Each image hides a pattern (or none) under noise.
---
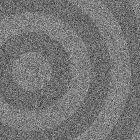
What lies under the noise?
rings round one point
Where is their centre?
middle left
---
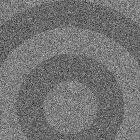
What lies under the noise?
rings round one point
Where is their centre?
bottom middle
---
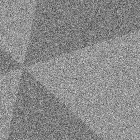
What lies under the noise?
spokes from one point
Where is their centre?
middle left
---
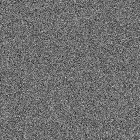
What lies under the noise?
only noise
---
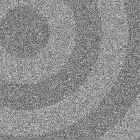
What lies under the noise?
rings round one point
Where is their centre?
top left
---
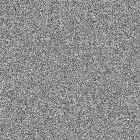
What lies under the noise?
only noise
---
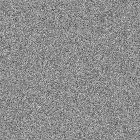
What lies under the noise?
only noise
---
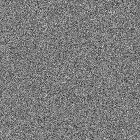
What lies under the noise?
only noise
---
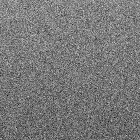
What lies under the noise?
a smooth slope
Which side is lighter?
top
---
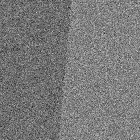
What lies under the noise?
a sharp edge
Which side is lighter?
right
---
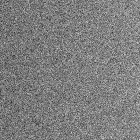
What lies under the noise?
a smooth slope
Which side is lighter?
right
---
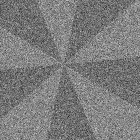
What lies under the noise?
spokes from one point
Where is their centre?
centre
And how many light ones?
5
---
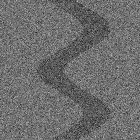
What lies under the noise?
a wavy band
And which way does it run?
top to bottom
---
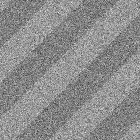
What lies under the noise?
diagonal stripes
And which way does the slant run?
bottom left to top right
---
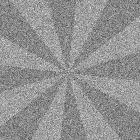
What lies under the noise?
spokes from one point
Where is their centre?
centre
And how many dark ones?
8
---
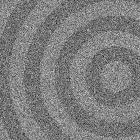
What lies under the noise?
rings round one point
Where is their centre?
middle right
